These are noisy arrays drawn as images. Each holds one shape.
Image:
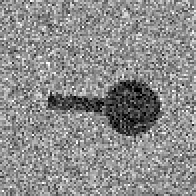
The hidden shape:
lollipop
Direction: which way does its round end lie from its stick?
right
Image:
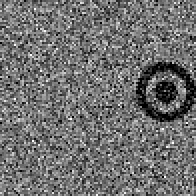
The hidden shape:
bullseye
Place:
middle right
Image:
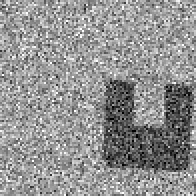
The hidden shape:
square with a notch
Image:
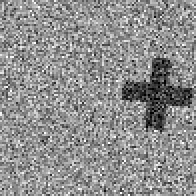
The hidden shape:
cross
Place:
middle right
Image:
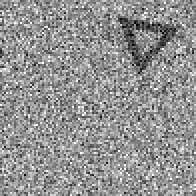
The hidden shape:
triangle frame
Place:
top right
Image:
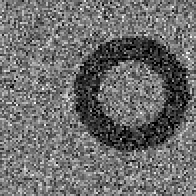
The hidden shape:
ring
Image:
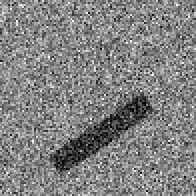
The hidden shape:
bar
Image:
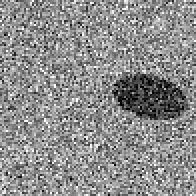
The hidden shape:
ellipse
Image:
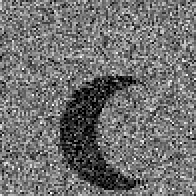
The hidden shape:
crescent
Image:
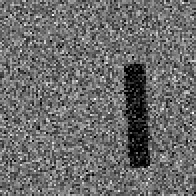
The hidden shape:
bar
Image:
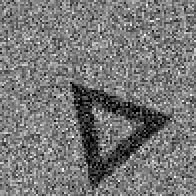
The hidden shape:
triangle frame
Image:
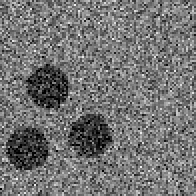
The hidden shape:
three dots
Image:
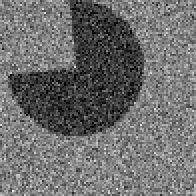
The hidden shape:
disc with a wedge cut out
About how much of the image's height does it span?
two thirds
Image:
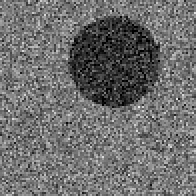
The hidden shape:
disc
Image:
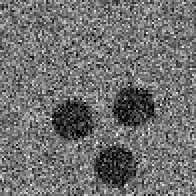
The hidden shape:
three dots
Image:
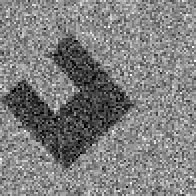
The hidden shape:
square with a notch
